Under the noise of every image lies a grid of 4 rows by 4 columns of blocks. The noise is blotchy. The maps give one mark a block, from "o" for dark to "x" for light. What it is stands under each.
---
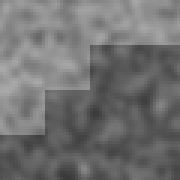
xxxx
xxoo
xooo
oooo
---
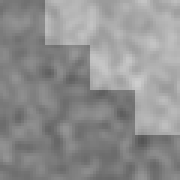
oxxx
ooxx
ooox
oooo
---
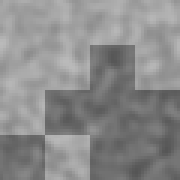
xxxx
xxox
xooo
oxoo
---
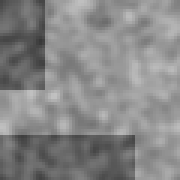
oxxx
oxxx
xxxx
ooox
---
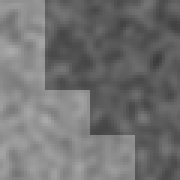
xooo
xooo
xxoo
xxxo
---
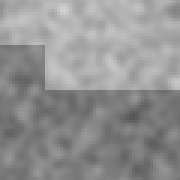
xxxx
oxxx
oooo
oooo
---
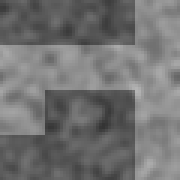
ooox
xxxx
xoox
ooox
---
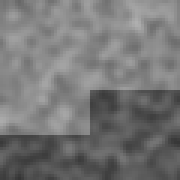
xxxx
xxxx
xxoo
oooo
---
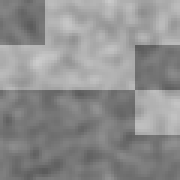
oxxx
xxxo
ooox
oooo
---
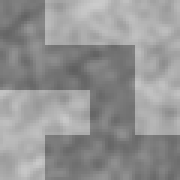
oxxx
ooox
xxox
xooo
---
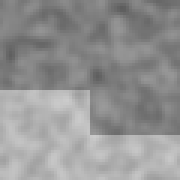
oooo
oooo
xxoo
xxxx
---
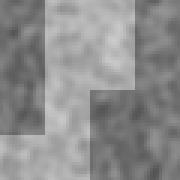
oxxo
oxxo
oxoo
xxoo
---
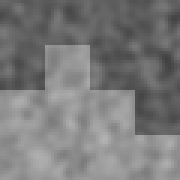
oooo
oxoo
xxxo
xxxx
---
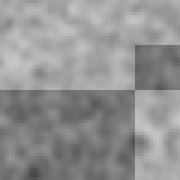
xxxx
xxxo
ooox
ooox
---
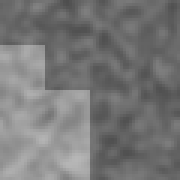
oooo
xooo
xxoo
xxoo
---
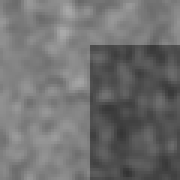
xxxx
xxoo
xxoo
xxoo
